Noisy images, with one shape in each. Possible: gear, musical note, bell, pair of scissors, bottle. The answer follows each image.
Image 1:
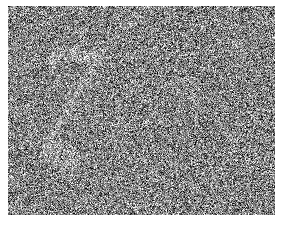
light musical note
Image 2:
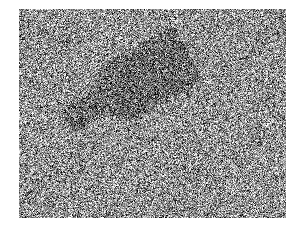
dark bottle
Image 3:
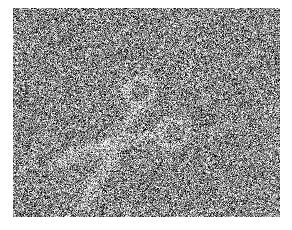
light pair of scissors
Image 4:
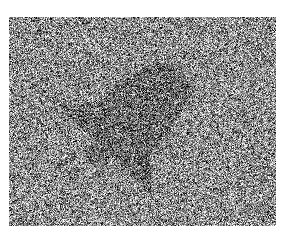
dark bell
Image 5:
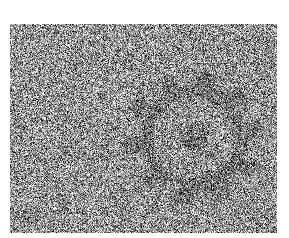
dark gear
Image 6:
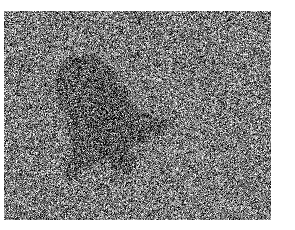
dark bell
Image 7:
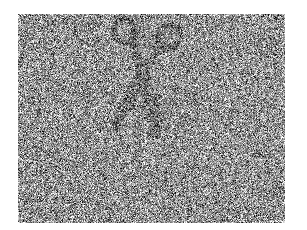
dark pair of scissors
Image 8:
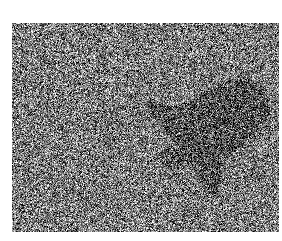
dark bell
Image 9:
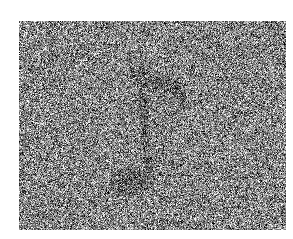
dark musical note
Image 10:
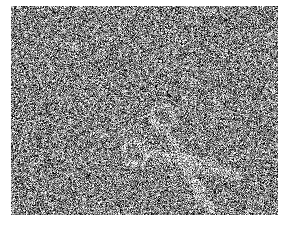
light pair of scissors
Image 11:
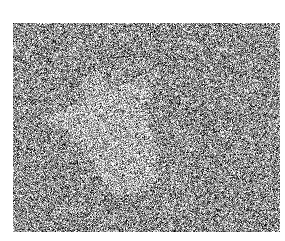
light bell
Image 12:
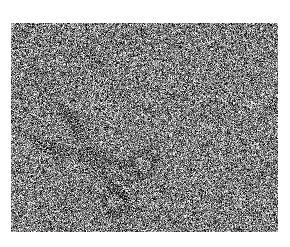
dark pair of scissors
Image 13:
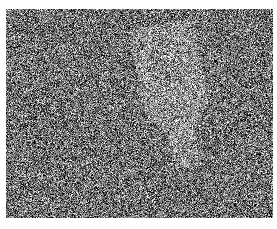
light bottle
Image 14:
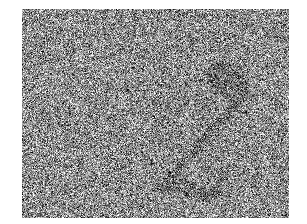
dark musical note
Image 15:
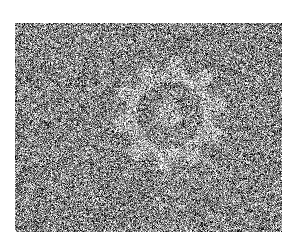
light gear
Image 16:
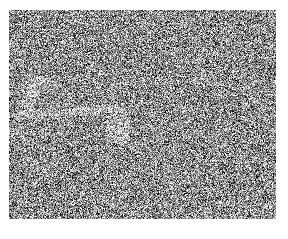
light musical note, middle left
